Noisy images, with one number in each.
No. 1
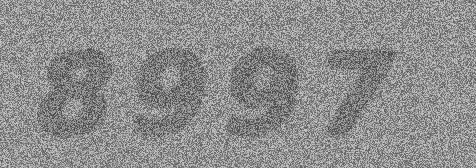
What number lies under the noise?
8997
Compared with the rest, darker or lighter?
darker
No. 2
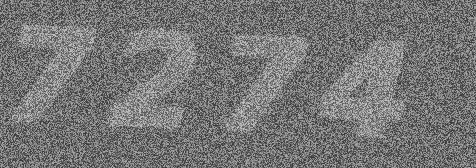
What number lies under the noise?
7274
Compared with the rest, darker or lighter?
lighter
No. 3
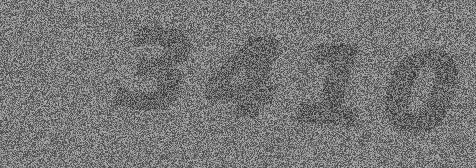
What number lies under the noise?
3410
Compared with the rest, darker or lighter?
darker
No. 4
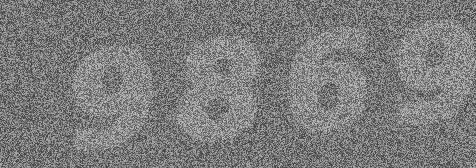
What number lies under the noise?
9869
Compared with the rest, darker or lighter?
lighter
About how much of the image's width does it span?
nearly all
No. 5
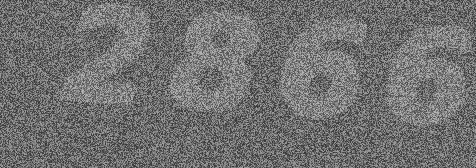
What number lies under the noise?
2866
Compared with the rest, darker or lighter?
lighter
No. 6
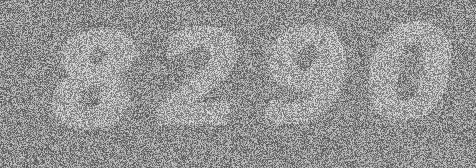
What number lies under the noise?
8290
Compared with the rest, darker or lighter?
lighter
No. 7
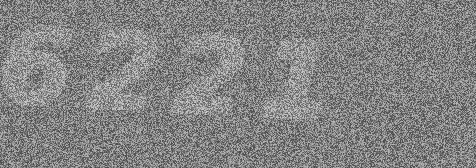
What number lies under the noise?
6221
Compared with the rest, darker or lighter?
lighter
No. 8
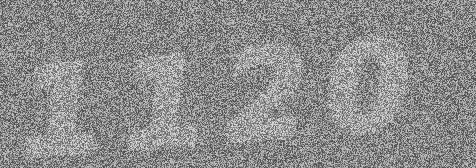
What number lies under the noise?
1120
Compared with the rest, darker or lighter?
lighter
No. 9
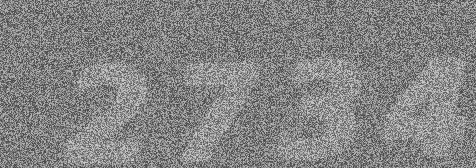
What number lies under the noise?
2734
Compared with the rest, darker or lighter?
lighter
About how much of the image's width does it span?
nearly all
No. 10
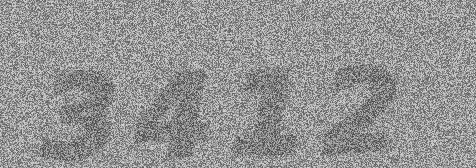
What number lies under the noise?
3412
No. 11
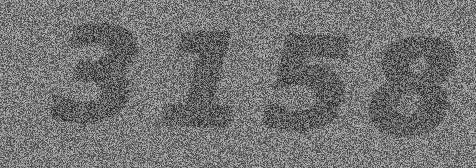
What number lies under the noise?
3158
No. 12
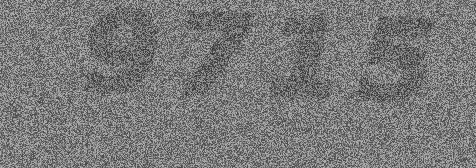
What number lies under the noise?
9715
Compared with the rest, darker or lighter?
darker
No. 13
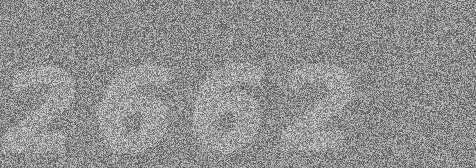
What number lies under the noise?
2662
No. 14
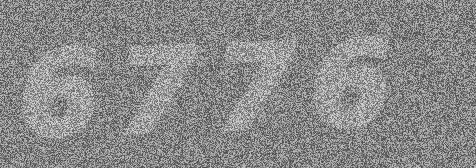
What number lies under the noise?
6776
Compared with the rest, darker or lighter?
lighter
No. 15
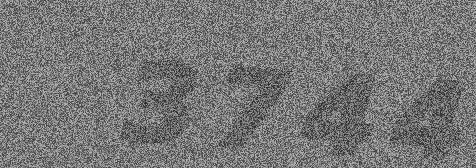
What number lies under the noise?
3744
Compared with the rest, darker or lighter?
darker
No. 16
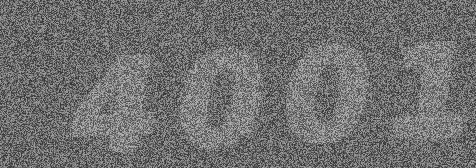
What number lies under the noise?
4001
